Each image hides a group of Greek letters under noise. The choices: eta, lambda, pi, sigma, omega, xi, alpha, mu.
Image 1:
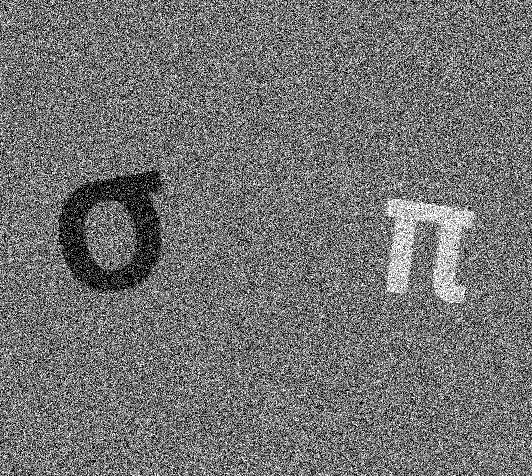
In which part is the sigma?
middle left
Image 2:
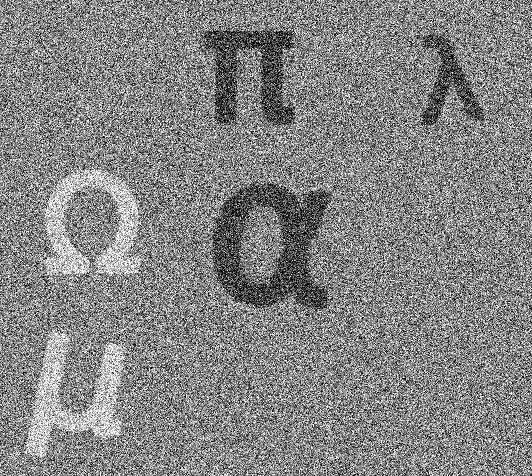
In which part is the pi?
top middle
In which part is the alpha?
centre
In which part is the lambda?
top right
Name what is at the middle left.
omega
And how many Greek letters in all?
5
